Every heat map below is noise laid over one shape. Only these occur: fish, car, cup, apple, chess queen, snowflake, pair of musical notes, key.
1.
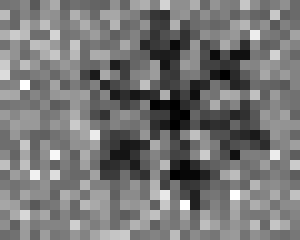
snowflake
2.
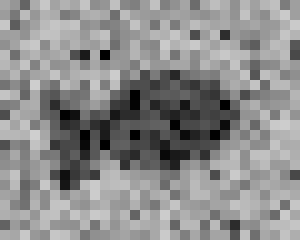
fish
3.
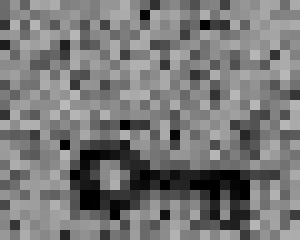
key
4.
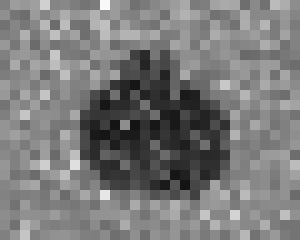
apple
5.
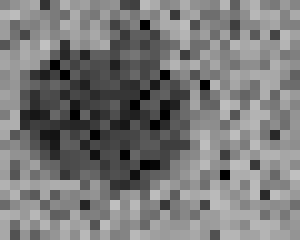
apple
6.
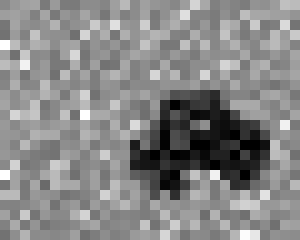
car
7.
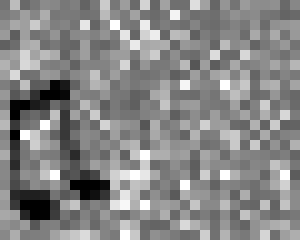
pair of musical notes
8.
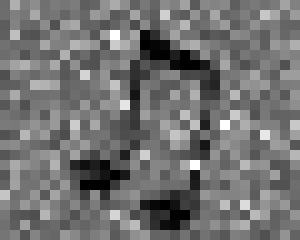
pair of musical notes
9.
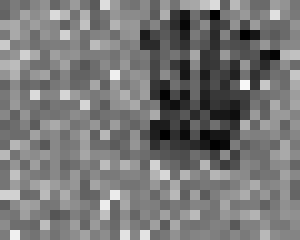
chess queen
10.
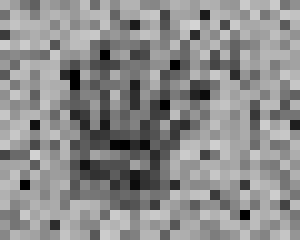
chess queen
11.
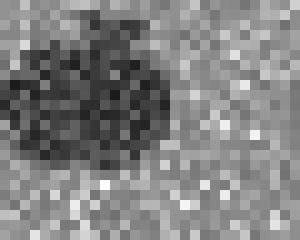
apple
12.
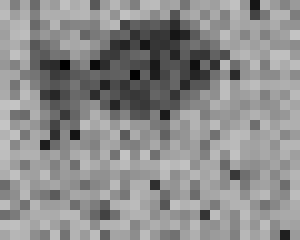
fish
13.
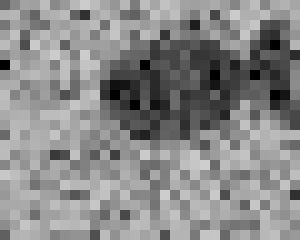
fish
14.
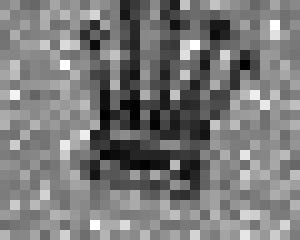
chess queen
